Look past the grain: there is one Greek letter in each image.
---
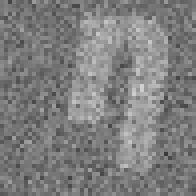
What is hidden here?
light eta
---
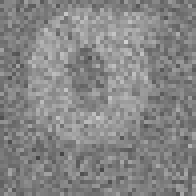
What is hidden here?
light sigma
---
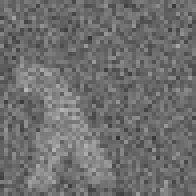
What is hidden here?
light lambda
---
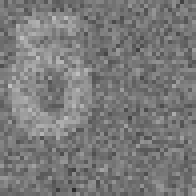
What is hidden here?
light delta
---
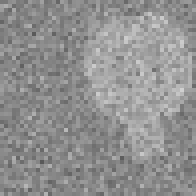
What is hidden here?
light phi
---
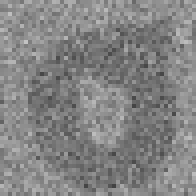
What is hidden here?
dark sigma
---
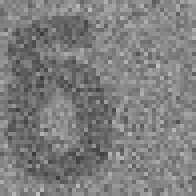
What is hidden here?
dark delta
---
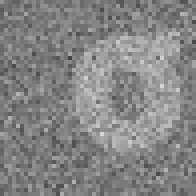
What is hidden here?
light sigma
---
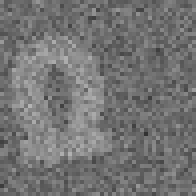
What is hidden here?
light omega
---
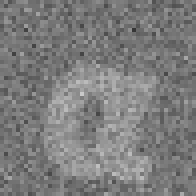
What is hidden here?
light alpha
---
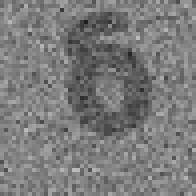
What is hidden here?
dark delta
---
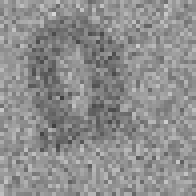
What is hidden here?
dark omega
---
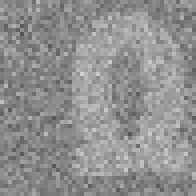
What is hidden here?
light omega
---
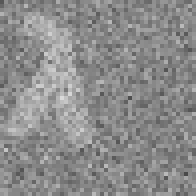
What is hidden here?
light lambda
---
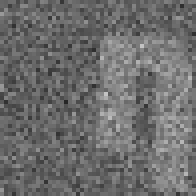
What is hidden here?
light eta
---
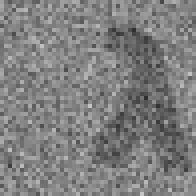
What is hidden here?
dark lambda
